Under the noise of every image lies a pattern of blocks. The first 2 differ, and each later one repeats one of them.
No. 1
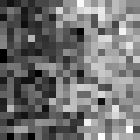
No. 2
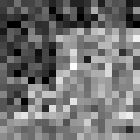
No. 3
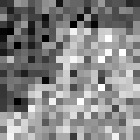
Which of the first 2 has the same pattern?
2
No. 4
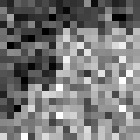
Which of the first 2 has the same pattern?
2
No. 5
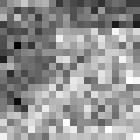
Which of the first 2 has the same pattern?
2
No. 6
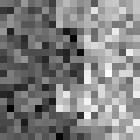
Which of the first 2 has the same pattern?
1
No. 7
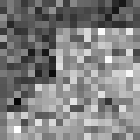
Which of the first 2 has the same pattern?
2
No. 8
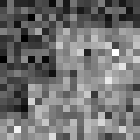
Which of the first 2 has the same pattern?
2
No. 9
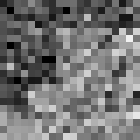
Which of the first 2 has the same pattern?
2
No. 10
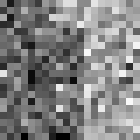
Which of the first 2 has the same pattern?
1
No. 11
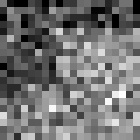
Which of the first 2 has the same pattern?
2
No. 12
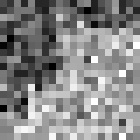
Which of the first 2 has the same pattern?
2
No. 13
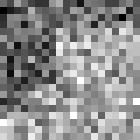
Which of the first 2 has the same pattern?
2
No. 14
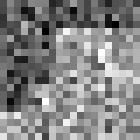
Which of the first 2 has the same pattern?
2
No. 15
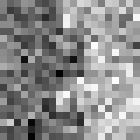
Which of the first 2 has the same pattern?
1
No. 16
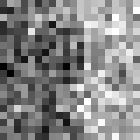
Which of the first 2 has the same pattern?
1
